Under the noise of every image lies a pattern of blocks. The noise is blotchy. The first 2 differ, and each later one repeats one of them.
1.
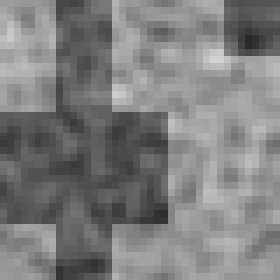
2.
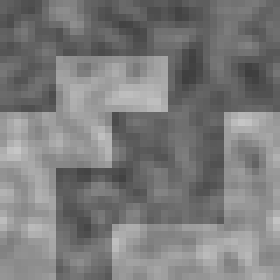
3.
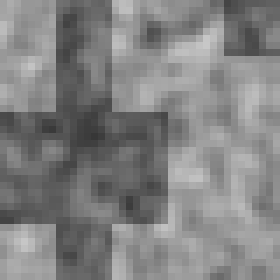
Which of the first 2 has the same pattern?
1
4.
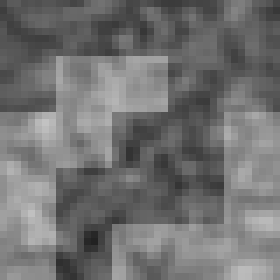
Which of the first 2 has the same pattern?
2
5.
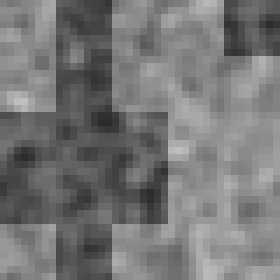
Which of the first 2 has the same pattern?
1
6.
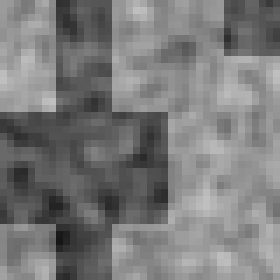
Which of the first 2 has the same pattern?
1
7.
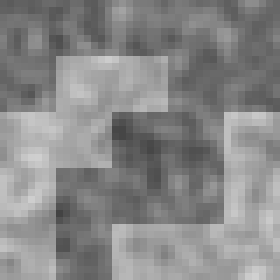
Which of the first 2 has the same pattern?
2
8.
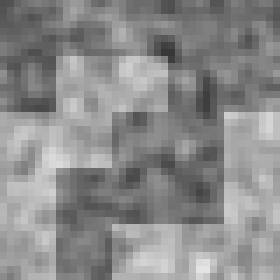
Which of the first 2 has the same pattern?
2
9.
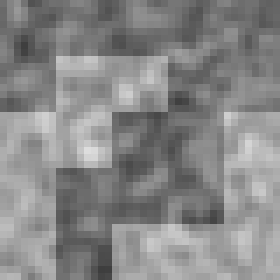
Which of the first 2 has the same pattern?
2
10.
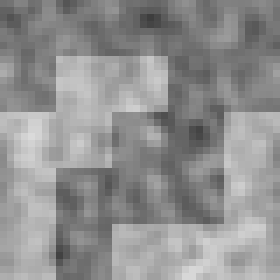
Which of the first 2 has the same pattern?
2
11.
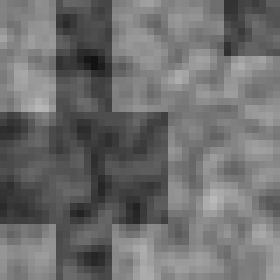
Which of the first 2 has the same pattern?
1
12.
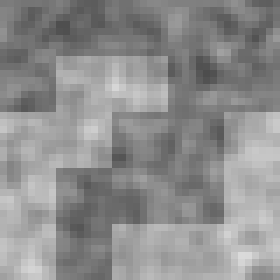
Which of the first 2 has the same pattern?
2
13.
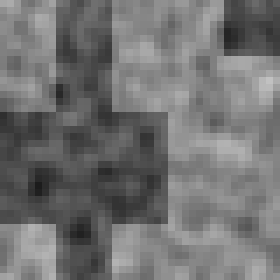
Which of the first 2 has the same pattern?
1
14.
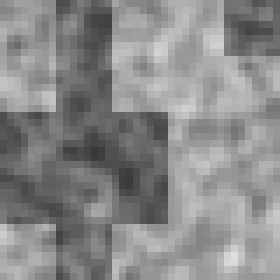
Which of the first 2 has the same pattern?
1
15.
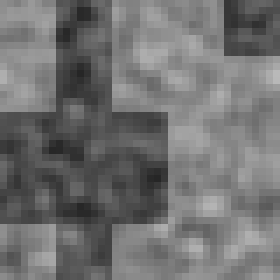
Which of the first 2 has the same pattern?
1
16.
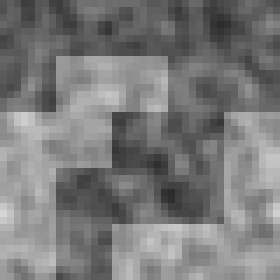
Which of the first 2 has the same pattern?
2
